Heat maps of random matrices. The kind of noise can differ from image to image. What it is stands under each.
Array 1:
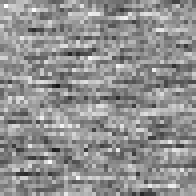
streaked along the rows
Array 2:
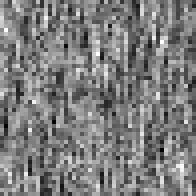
streaked along the columns
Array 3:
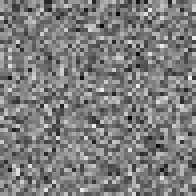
low rank plus noise
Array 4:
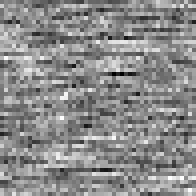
streaked along the rows
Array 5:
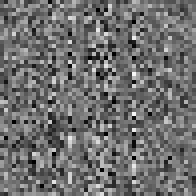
columns of uneven size
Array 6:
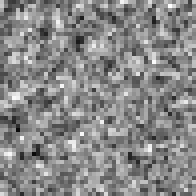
blotchy
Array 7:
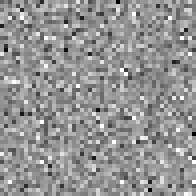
heavy tails
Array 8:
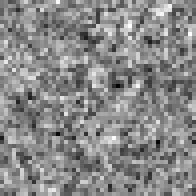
blotchy
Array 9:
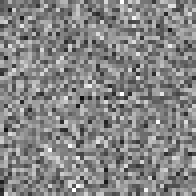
independent entries
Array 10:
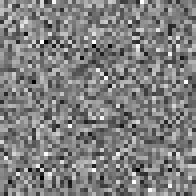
low rank plus noise
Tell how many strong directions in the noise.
one
